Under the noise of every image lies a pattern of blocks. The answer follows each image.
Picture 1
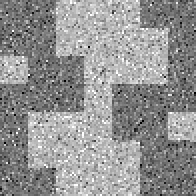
the same after a half turn
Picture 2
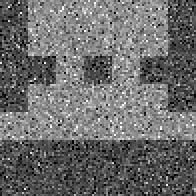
left and right mirror each other
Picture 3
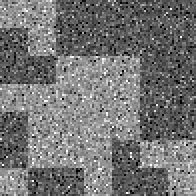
mirrored about the diagonal from the bottom left
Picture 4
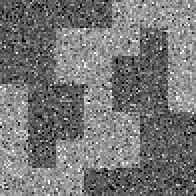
the same after a half turn
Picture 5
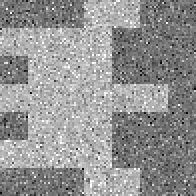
top and bottom mirror each other
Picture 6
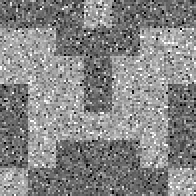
left and right mirror each other
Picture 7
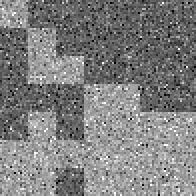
no symmetry
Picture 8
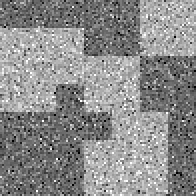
mirrored about the diagonal from the bottom left
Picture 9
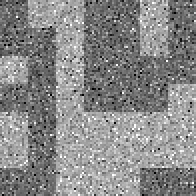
no symmetry
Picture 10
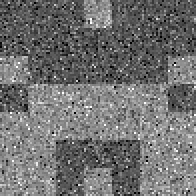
left and right mirror each other
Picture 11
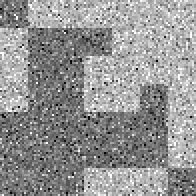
mirrored about the diagonal from the bottom left
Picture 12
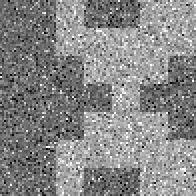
top and bottom mirror each other
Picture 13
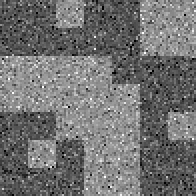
mirrored about the diagonal from the bottom left
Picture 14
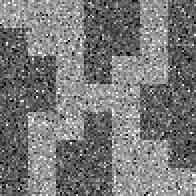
the same after a half turn
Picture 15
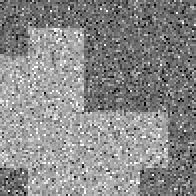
mirrored about the diagonal from the bottom left
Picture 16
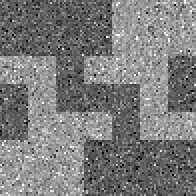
the same after a half turn
